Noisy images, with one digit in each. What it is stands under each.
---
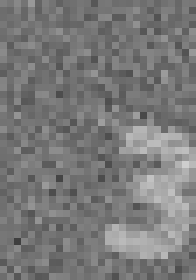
light 3
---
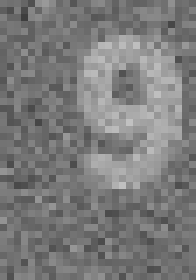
light 9
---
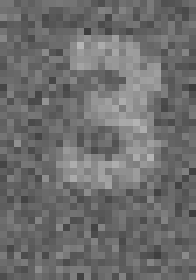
light 3
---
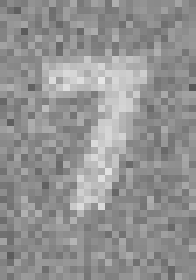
light 7
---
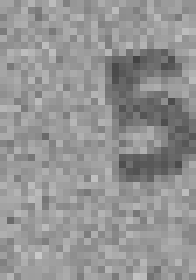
dark 5
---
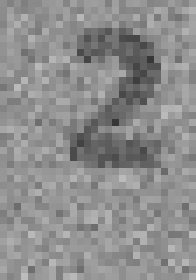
dark 2
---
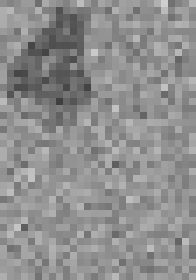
dark 4, top left
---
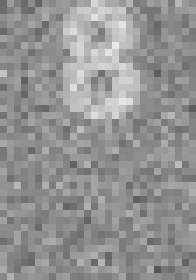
light 8, top middle
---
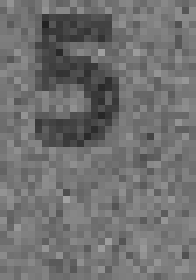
dark 5
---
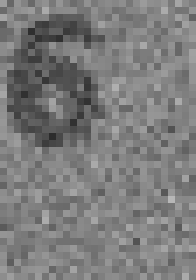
dark 6
